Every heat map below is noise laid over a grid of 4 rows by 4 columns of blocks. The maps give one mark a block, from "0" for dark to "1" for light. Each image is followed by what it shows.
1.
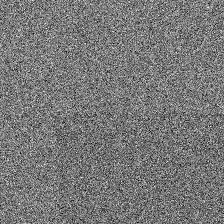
1 1 1 1
1 1 1 1
1 0 0 0
1 0 0 0
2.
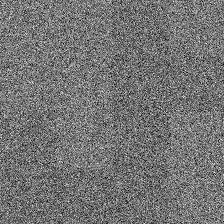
1 1 0 1
1 1 0 0
0 1 0 1
0 0 0 1
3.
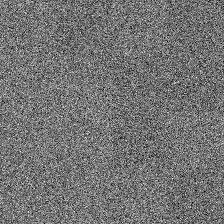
1 0 1 0
1 1 0 0
1 1 0 1
1 1 1 0
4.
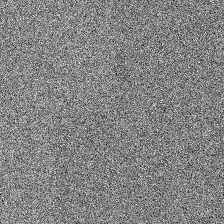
1 1 0 0
1 1 0 0
1 0 0 0
1 0 0 0
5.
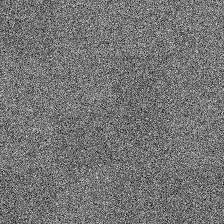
0 1 1 1
1 1 0 1
1 0 0 1
0 1 0 0
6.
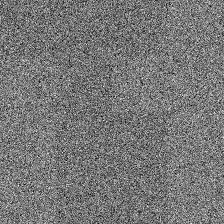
0 0 0 1
1 0 1 1
1 0 0 1
1 0 0 1
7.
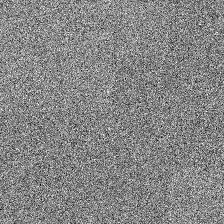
1 1 1 0
1 1 0 0
0 0 0 0
0 0 0 1
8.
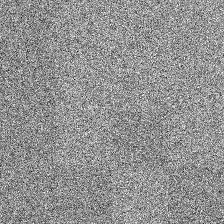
0 1 1 1
0 1 1 1
0 1 0 1
0 0 1 0
